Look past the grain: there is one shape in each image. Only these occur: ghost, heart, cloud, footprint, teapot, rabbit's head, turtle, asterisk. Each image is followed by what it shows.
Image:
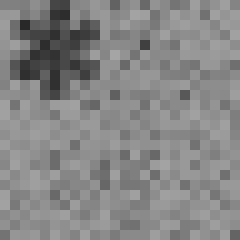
asterisk
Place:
top left
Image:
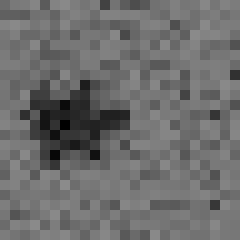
turtle
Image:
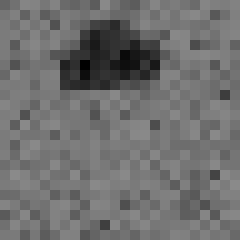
cloud
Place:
top middle
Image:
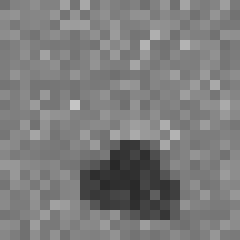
cloud
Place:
bottom middle
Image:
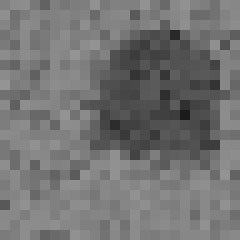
ghost
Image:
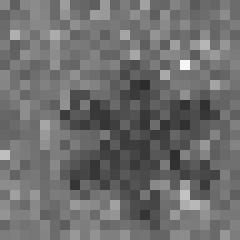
asterisk
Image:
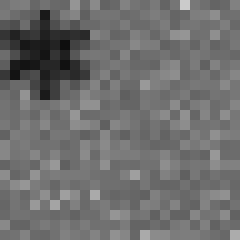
asterisk
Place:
top left
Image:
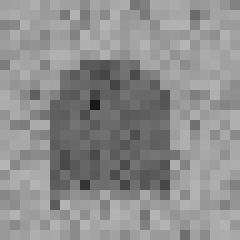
ghost
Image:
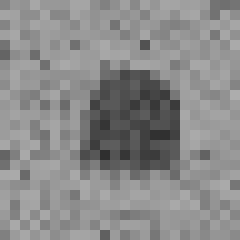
ghost
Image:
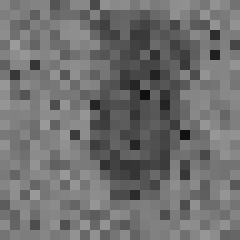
footprint
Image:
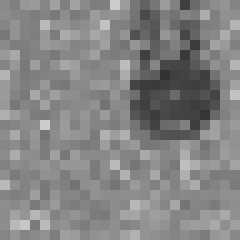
rabbit's head
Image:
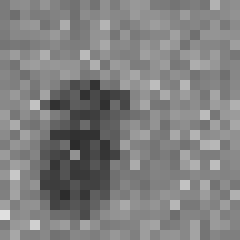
footprint
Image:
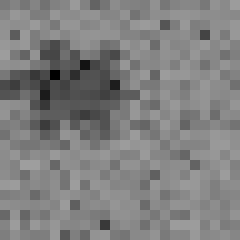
turtle
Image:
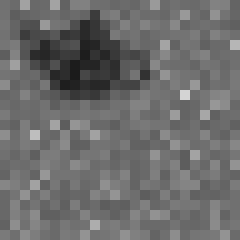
teapot
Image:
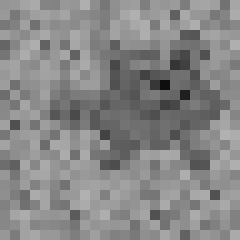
turtle
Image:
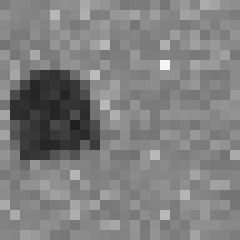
ghost
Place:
middle left
